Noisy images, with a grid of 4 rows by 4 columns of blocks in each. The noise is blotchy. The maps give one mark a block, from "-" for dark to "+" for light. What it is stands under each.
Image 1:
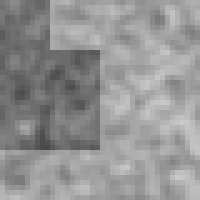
-+++
--++
--++
++++
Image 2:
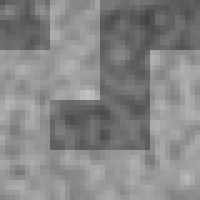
-+--
++-+
+--+
++++
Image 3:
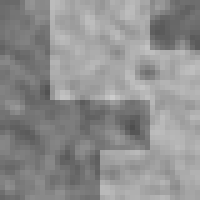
-++-
-+++
---+
--++
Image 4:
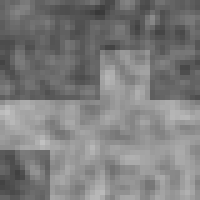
----
--+-
++++
-+++
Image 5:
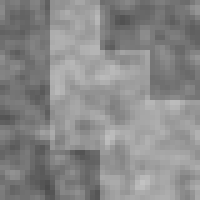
-+--
-++-
-+++
--++
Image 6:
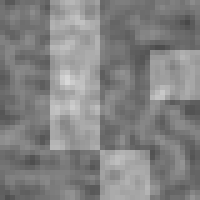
-+--
-+-+
-+--
--+-
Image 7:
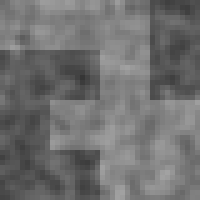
+++-
--+-
-+++
--++
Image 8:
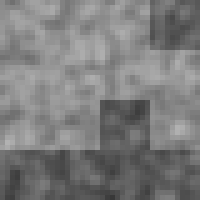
+++-
++++
++-+
----
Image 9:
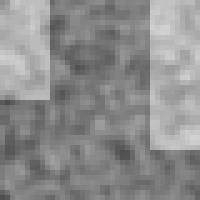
+--+
+--+
---+
----
